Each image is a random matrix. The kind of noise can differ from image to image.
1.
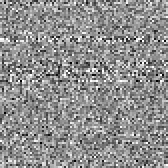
rows of uneven size
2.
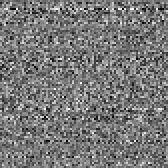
rows of uneven size
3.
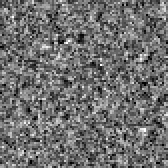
blotchy
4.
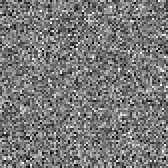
low rank plus noise
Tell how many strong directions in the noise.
two
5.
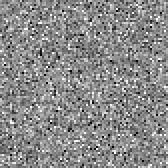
heavy tails
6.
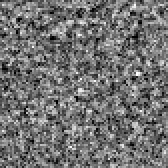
blotchy
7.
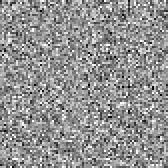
low rank plus noise
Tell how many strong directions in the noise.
five to eight
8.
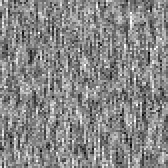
streaked along the columns
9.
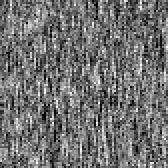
streaked along the columns
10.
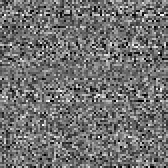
rows of uneven size
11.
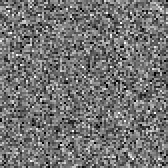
independent entries
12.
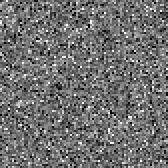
heavy tails
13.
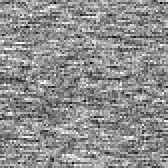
streaked along the rows
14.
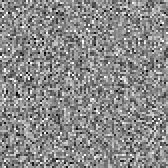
low rank plus noise
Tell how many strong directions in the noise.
two
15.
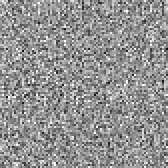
low rank plus noise
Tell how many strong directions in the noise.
five to eight
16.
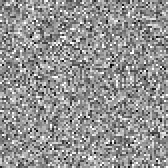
independent entries
